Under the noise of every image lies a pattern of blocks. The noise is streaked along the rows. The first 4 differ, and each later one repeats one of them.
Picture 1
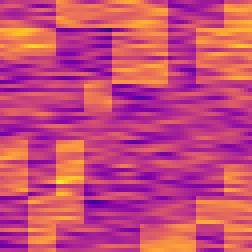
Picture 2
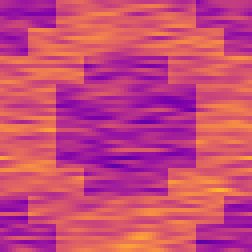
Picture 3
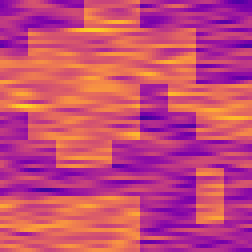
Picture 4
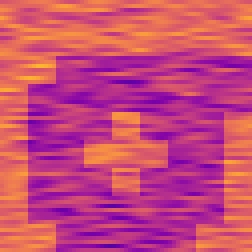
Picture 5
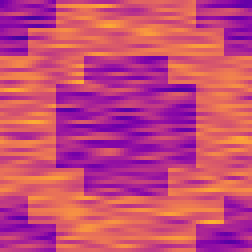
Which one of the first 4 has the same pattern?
2
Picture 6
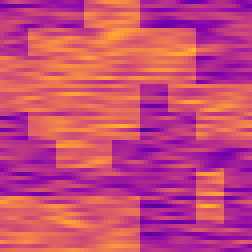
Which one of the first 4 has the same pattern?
3
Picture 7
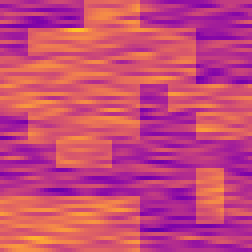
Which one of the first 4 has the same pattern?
3
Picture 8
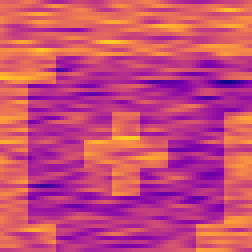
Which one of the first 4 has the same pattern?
4
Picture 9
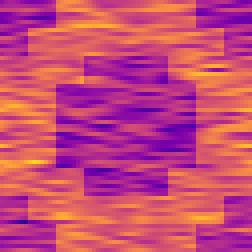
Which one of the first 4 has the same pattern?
2
